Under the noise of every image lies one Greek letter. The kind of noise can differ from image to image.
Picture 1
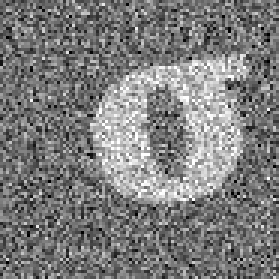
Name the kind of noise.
low rank plus noise
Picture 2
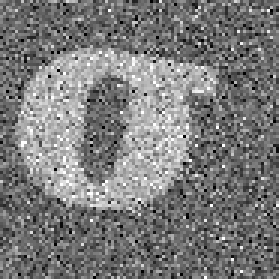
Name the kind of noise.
heavy tails
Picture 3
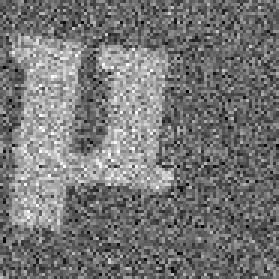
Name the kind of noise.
low rank plus noise
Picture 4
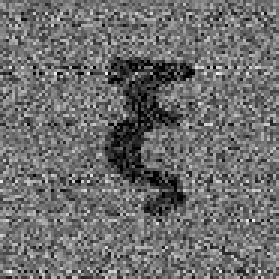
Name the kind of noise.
rows of uneven size
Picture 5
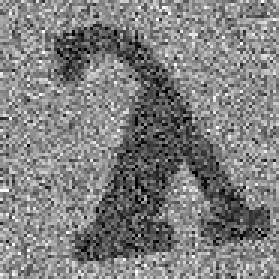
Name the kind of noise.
low rank plus noise
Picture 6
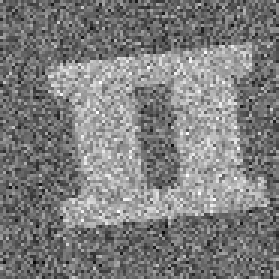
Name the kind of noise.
independent entries
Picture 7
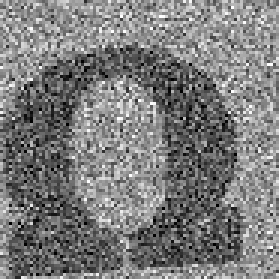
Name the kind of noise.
low rank plus noise
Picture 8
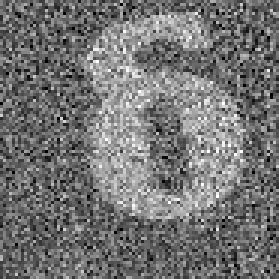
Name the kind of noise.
low rank plus noise
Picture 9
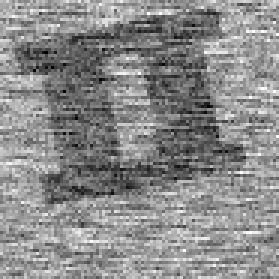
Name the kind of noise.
streaked along the rows
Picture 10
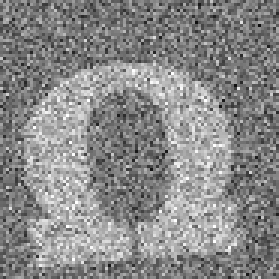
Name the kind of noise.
independent entries
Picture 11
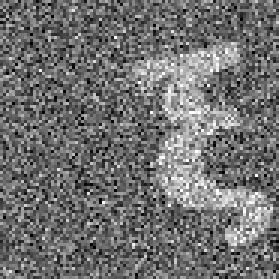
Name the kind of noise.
independent entries
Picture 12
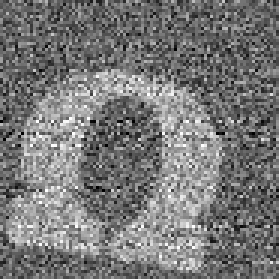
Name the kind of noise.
rows of uneven size
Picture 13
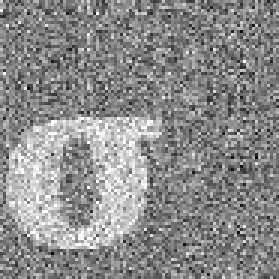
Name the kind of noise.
low rank plus noise
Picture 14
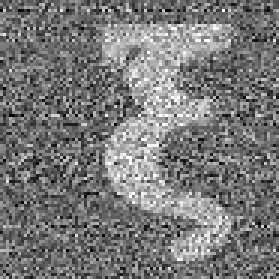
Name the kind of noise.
rows of uneven size
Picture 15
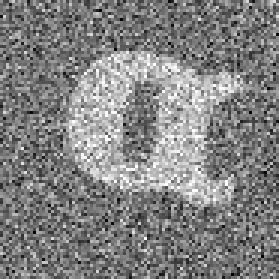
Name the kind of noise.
independent entries
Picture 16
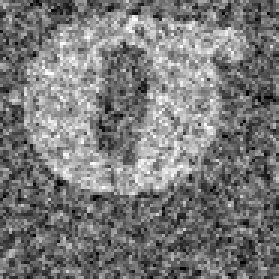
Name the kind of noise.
blotchy
